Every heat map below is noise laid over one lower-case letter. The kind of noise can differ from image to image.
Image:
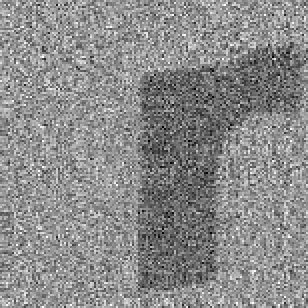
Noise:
low rank plus noise
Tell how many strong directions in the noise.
five to eight
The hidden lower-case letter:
r
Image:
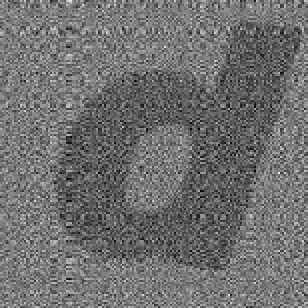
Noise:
low rank plus noise
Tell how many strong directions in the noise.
two
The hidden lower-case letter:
d
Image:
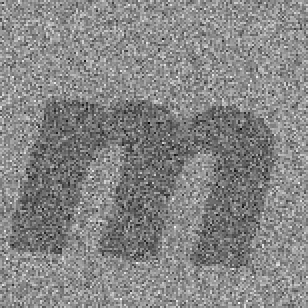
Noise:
independent entries
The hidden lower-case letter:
m
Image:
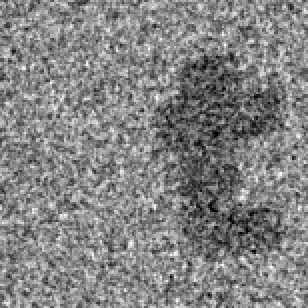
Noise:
blotchy
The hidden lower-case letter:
t
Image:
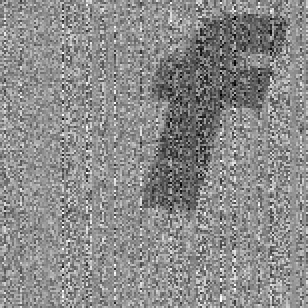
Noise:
columns of uneven size
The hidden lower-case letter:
f
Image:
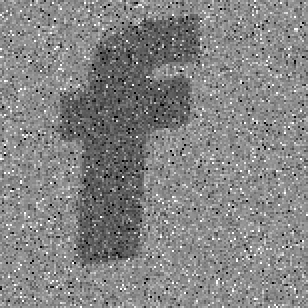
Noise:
heavy tails
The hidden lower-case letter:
f
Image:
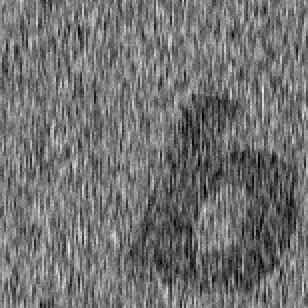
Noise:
streaked along the columns
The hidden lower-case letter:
b
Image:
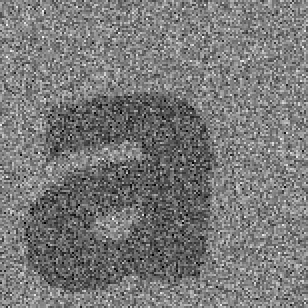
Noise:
independent entries
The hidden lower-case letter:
a
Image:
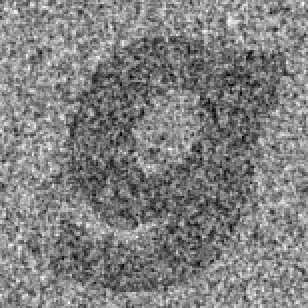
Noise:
blotchy
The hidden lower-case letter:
g
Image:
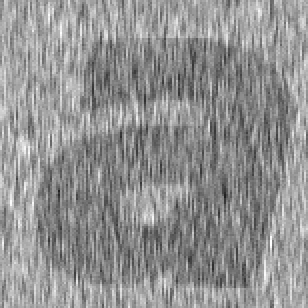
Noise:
streaked along the columns
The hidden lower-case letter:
a
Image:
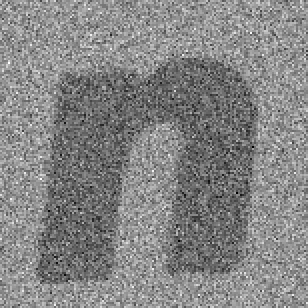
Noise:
independent entries
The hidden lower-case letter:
n
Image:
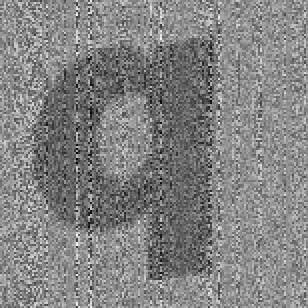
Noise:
columns of uneven size
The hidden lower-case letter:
q
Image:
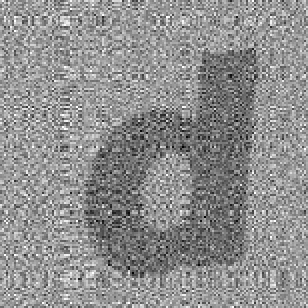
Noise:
low rank plus noise
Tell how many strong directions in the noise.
two
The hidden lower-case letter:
d
